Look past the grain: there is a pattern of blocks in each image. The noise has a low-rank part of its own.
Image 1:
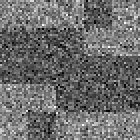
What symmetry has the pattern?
the same after a half turn
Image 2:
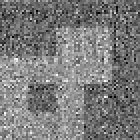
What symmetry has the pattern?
mirrored about the diagonal from the bottom left
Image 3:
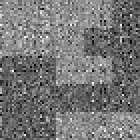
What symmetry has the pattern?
no symmetry
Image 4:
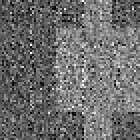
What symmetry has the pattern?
top and bottom mirror each other
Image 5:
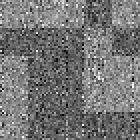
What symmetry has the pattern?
no symmetry
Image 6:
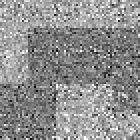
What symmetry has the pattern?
no symmetry
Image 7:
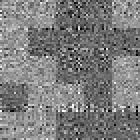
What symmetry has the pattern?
no symmetry
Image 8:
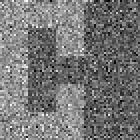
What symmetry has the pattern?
top and bottom mirror each other
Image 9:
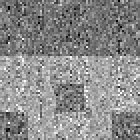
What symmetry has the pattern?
left and right mirror each other
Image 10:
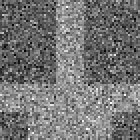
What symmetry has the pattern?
left and right mirror each other
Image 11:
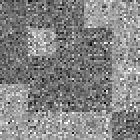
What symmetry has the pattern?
mirrored about the diagonal from the top left
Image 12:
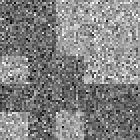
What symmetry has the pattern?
mirrored about the diagonal from the bottom left
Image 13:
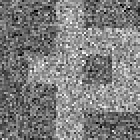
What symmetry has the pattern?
top and bottom mirror each other
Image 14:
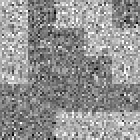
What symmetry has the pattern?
mirrored about the diagonal from the bottom left
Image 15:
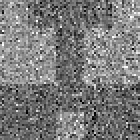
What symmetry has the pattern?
left and right mirror each other
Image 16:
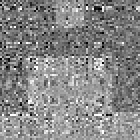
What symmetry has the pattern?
left and right mirror each other
